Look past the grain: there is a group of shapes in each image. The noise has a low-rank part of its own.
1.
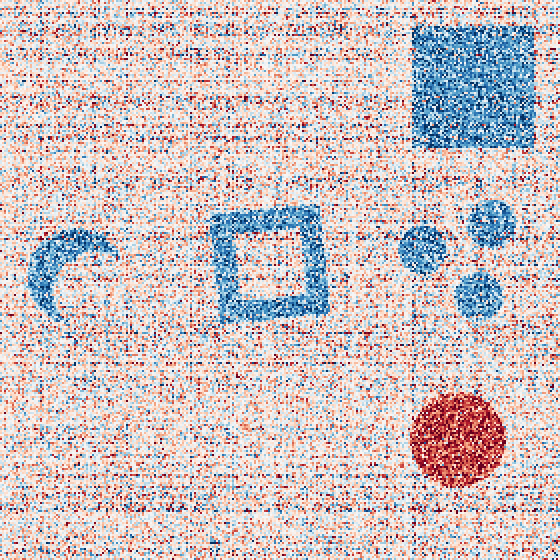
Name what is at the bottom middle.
nothing
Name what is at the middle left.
crescent
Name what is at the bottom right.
disc
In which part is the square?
top right
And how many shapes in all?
5
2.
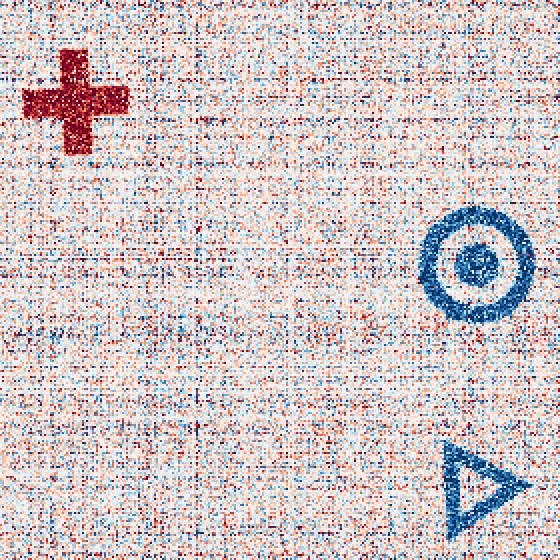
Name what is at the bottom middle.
nothing
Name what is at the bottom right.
triangle frame
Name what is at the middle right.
bullseye
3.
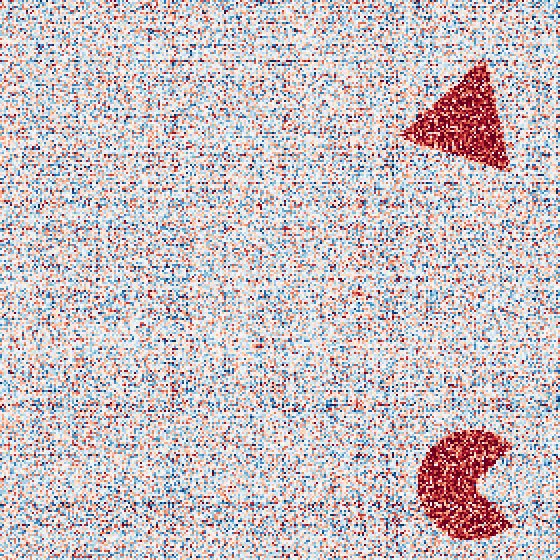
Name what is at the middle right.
nothing
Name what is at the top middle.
nothing
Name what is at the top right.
triangle
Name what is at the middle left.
nothing
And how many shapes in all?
2
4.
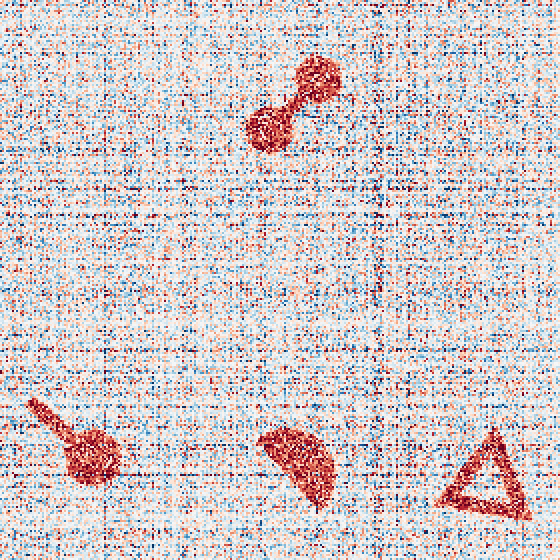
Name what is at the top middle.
dumbbell
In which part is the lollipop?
bottom left
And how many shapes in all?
4
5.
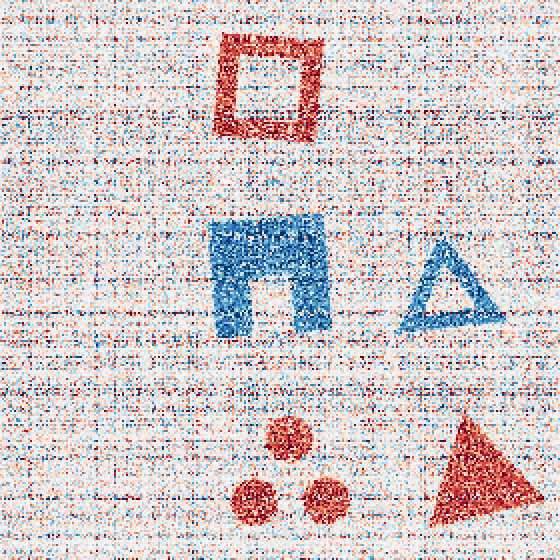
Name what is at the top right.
nothing
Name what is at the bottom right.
triangle
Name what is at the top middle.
square frame
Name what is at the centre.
square with a notch
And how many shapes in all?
5
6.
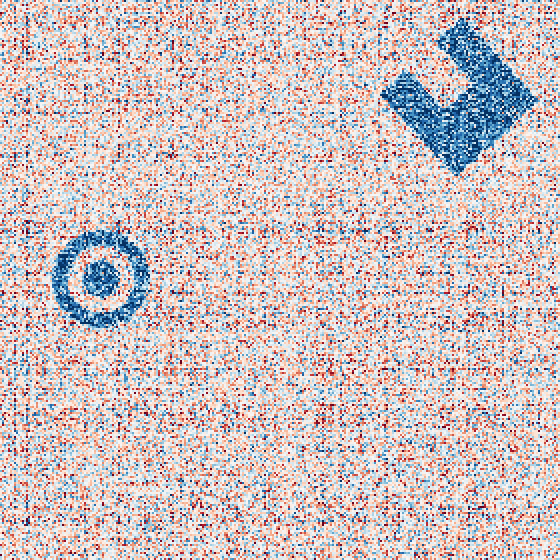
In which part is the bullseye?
middle left
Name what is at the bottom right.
nothing
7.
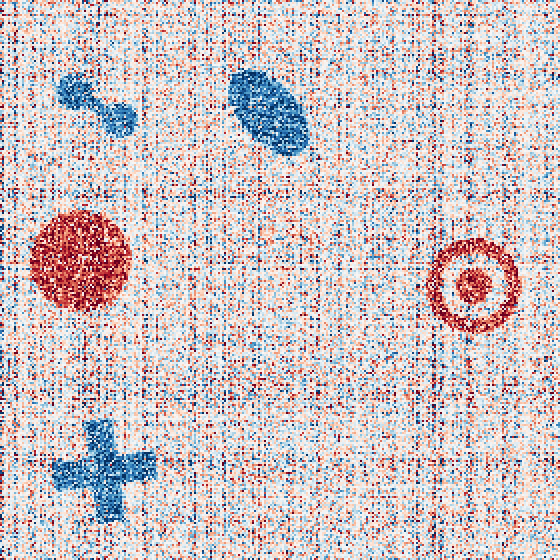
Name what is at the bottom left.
cross
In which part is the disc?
middle left
